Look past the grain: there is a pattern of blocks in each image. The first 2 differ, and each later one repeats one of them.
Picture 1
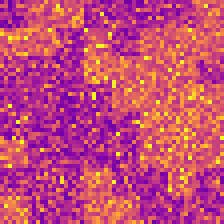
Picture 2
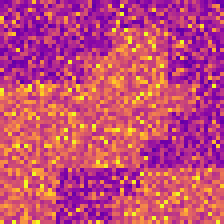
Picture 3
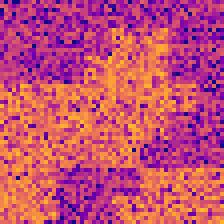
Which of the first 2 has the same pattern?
2
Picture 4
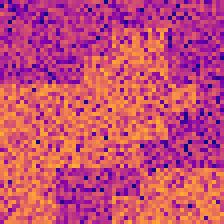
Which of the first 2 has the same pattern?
2
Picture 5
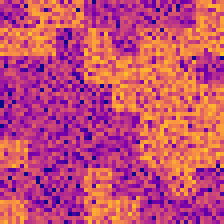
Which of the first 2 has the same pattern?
1
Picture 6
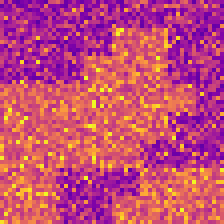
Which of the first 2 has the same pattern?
2
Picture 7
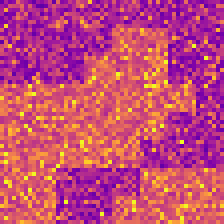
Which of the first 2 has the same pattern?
2
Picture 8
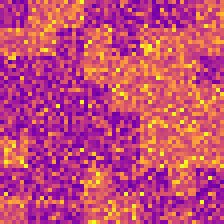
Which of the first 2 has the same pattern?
1
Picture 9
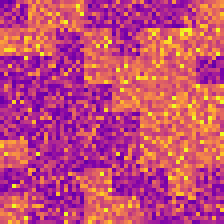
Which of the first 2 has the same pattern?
1
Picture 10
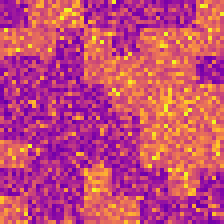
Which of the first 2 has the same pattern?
1
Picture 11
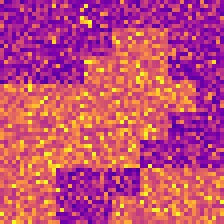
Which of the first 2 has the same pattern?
2
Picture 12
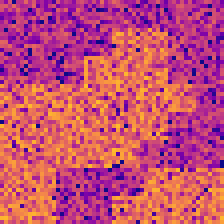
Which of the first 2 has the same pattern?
2
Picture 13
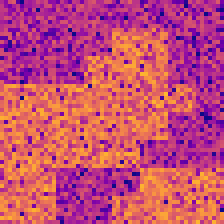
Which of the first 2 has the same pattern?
2
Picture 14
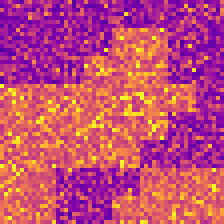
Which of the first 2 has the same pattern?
2
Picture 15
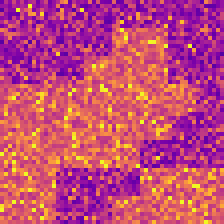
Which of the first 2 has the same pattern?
2
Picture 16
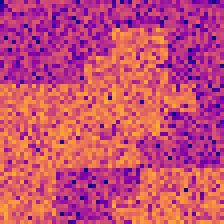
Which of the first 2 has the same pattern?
2
